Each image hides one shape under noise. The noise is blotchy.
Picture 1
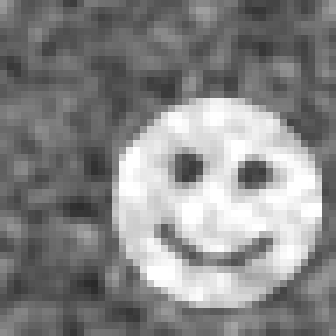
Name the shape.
smiling face
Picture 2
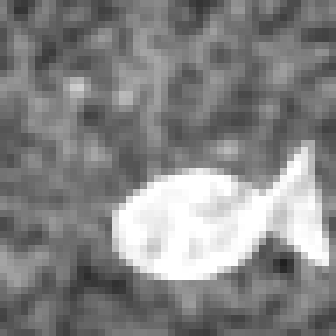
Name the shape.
fish
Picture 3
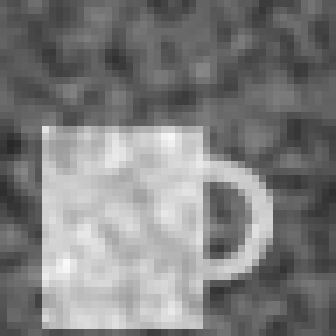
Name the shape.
cup
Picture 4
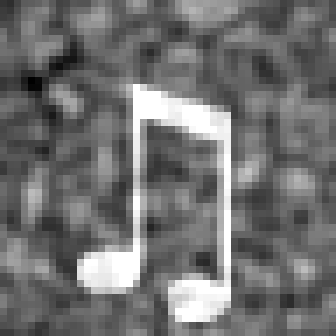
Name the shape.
pair of musical notes
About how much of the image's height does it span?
two thirds
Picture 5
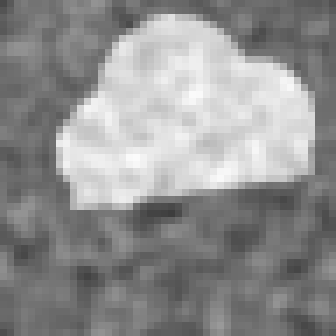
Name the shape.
cloud
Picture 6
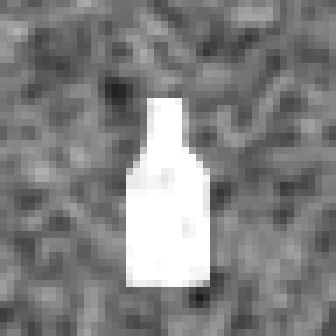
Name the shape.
bottle
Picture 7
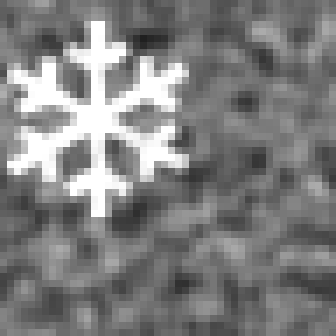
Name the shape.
snowflake
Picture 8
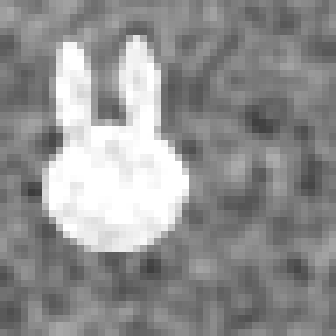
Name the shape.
rabbit's head
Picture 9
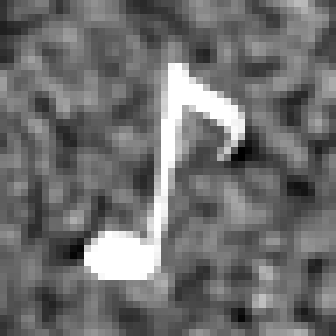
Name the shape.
musical note
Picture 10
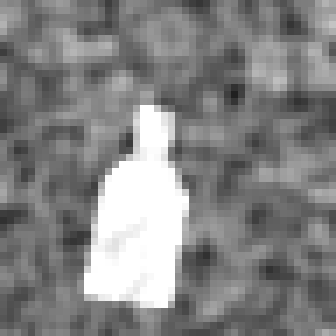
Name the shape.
bottle
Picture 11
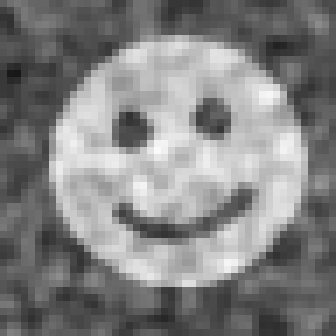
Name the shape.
smiling face
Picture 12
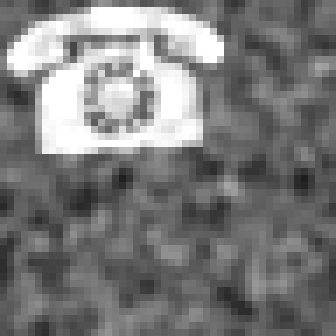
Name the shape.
telephone
